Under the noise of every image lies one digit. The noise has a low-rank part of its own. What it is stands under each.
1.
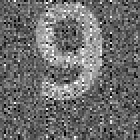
9
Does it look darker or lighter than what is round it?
lighter
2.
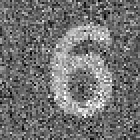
6
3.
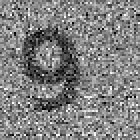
9
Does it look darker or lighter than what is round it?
darker
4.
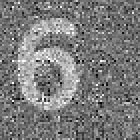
6
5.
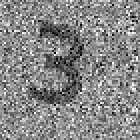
3
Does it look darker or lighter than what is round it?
darker
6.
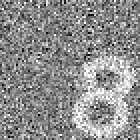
8
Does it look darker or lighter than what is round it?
lighter
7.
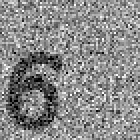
6
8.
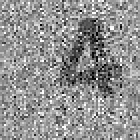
4
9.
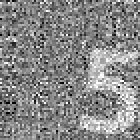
5
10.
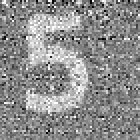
5
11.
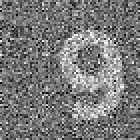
9
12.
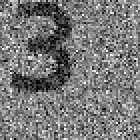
3
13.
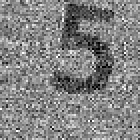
5
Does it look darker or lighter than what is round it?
darker
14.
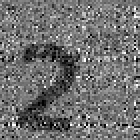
2
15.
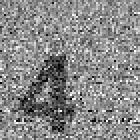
4
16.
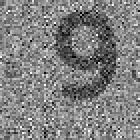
9
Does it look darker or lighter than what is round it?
darker
